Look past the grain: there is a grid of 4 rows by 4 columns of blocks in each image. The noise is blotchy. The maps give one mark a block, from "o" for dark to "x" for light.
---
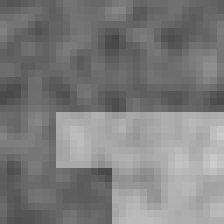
o o o o
o o o o
o x x x
o o x x
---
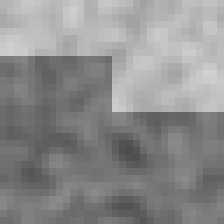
x x x x
o o x x
o o o o
o o o o
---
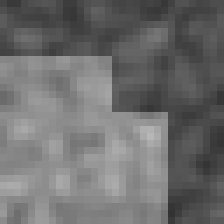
o o o o
x x o o
x x x o
x x x o
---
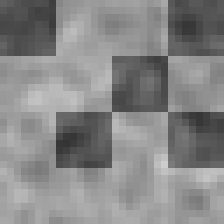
o x x o
x x o x
x o x o
x x x x
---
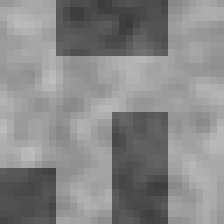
x o o x
x x x x
x x o x
o x o x
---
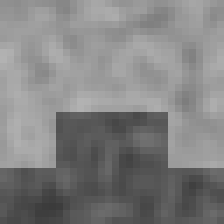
x x x x
x x x x
x o o x
o o o o
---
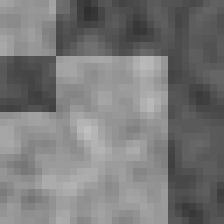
x o o o
o x x o
x x x o
x x x o
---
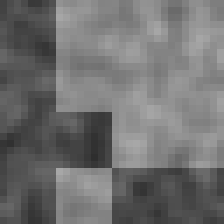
o x x x
o x x x
o o x x
o x o o
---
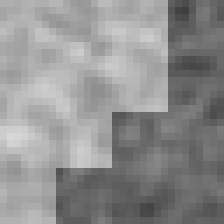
x x x o
x x x o
x x o o
x o o o
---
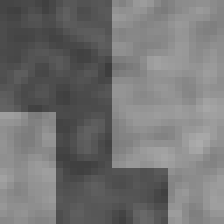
o o x x
o o x x
x o x x
x o o x
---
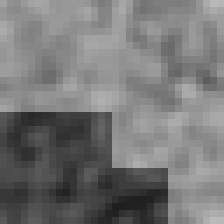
x x x x
x x x x
o o x x
o o o x
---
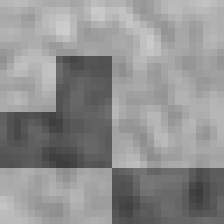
x x x x
x o x x
o o x x
x x o o
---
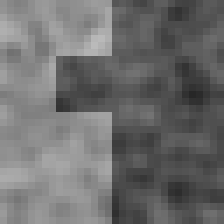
x x o o
x o o o
x x o o
x x o o
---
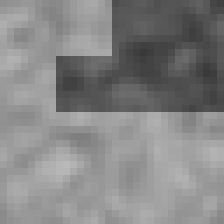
x x o o
x o o o
x x x x
x x x x
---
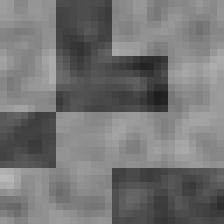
x o x x
x o o x
o x x x
x x o o
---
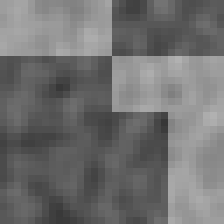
x x o o
o o x x
o o o x
o o o x
